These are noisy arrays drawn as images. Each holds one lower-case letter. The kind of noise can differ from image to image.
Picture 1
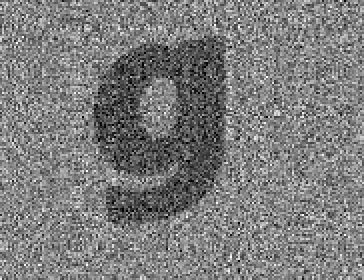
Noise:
low rank plus noise
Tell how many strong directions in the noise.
five to eight
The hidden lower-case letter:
g
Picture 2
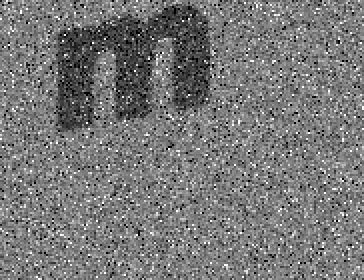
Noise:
heavy tails
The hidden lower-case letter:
m
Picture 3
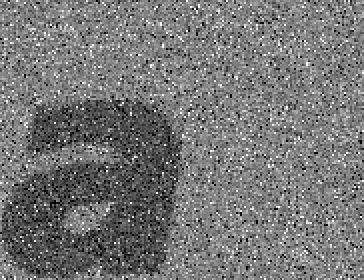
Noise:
heavy tails
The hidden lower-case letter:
a
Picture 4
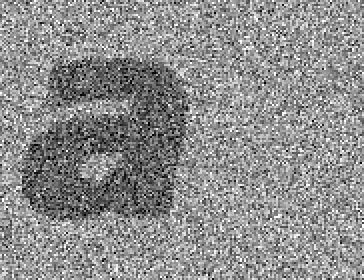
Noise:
independent entries
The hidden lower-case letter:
a
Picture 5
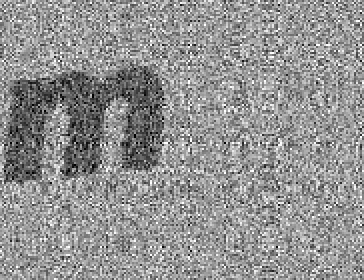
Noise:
low rank plus noise
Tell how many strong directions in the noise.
three or four
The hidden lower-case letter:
m
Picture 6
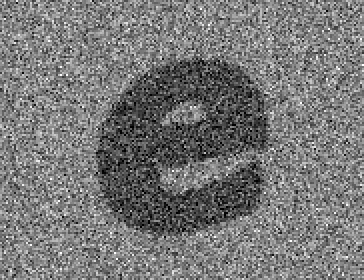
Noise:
independent entries
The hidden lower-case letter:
e
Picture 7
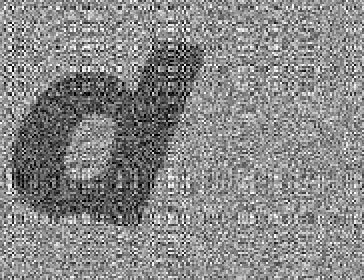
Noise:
low rank plus noise
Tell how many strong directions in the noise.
one
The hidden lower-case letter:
d
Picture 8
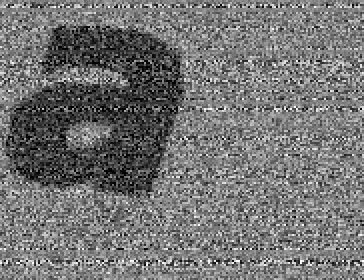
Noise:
rows of uneven size
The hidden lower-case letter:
a
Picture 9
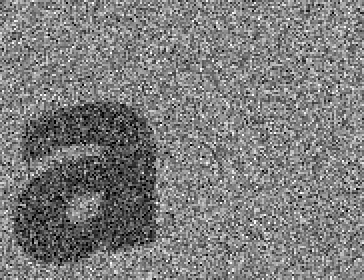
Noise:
independent entries
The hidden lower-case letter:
a
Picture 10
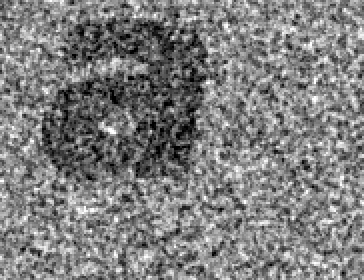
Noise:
blotchy
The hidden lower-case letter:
a
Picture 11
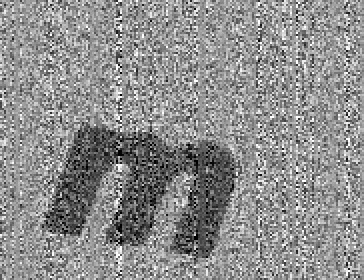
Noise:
columns of uneven size
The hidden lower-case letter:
m
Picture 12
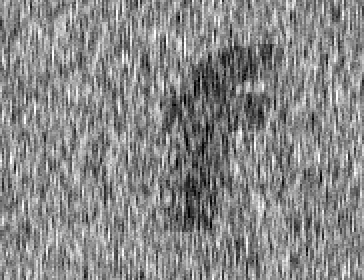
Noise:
streaked along the columns
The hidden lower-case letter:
f
